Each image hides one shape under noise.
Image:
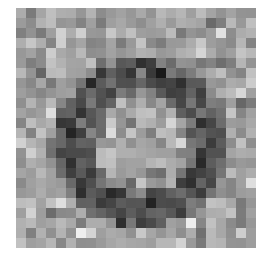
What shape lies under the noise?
ring
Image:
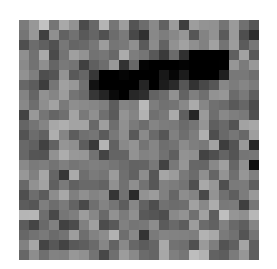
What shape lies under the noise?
bar
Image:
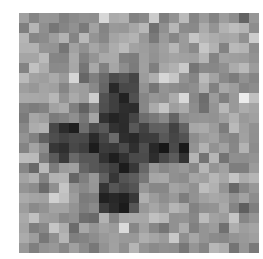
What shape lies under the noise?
cross
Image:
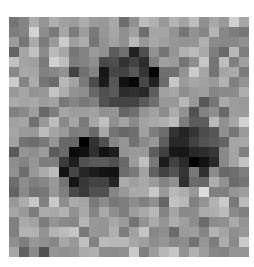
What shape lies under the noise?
three dots
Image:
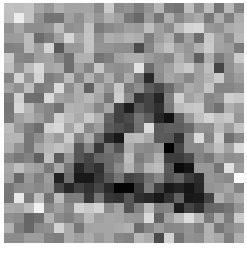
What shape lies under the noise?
triangle frame
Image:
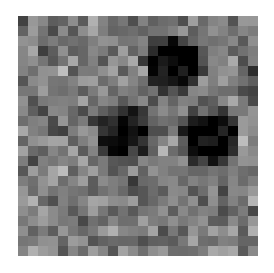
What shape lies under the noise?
three dots
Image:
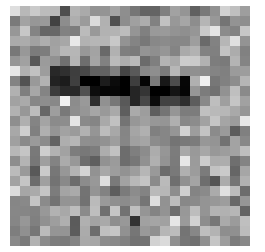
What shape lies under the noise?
bar
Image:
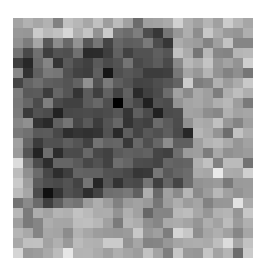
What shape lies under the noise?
square
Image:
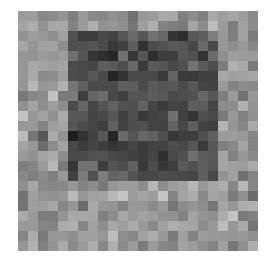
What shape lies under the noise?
square
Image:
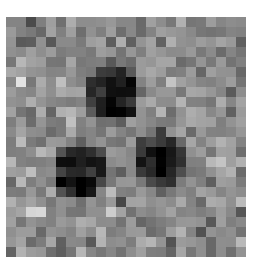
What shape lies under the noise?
three dots
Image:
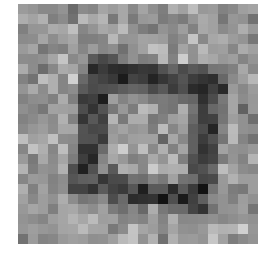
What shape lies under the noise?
square frame
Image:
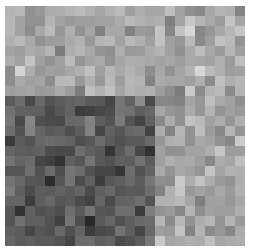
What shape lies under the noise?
square
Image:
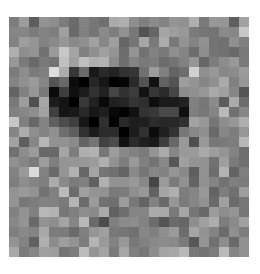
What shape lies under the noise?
ellipse
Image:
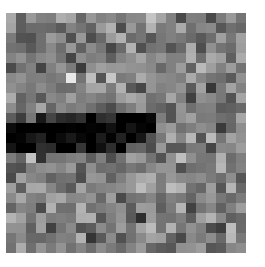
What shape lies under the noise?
bar
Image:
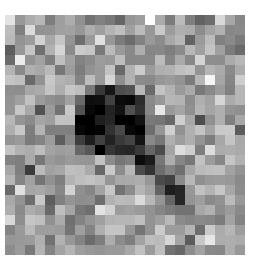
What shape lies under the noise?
lollipop
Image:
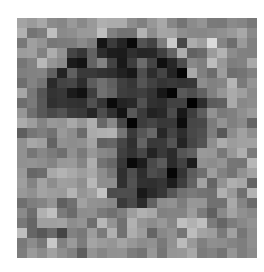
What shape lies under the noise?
disc with a wedge cut out
